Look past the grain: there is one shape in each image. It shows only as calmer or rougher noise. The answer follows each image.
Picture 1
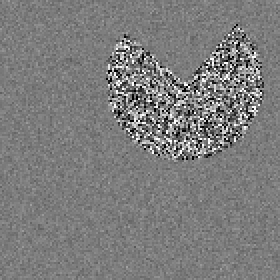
disc with a wedge cut out
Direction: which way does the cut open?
up
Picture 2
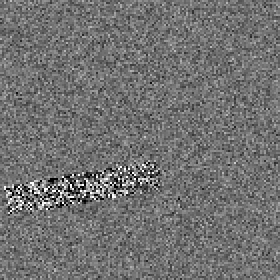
bar
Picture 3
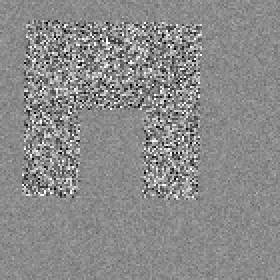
square with a notch
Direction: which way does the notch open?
down
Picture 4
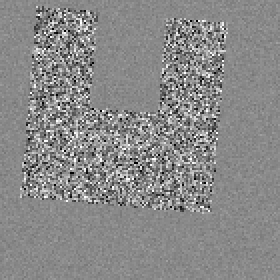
square with a notch
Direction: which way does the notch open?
up
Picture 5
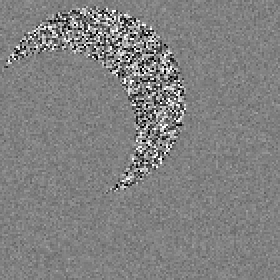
crescent
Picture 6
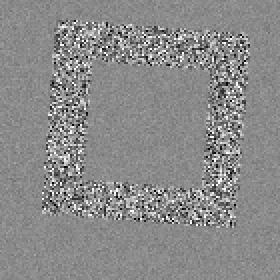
square frame
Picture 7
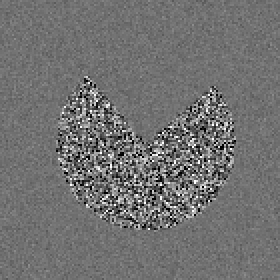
disc with a wedge cut out
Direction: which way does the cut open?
up
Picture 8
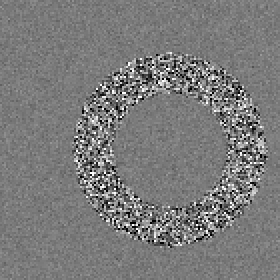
ring
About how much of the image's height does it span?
two thirds
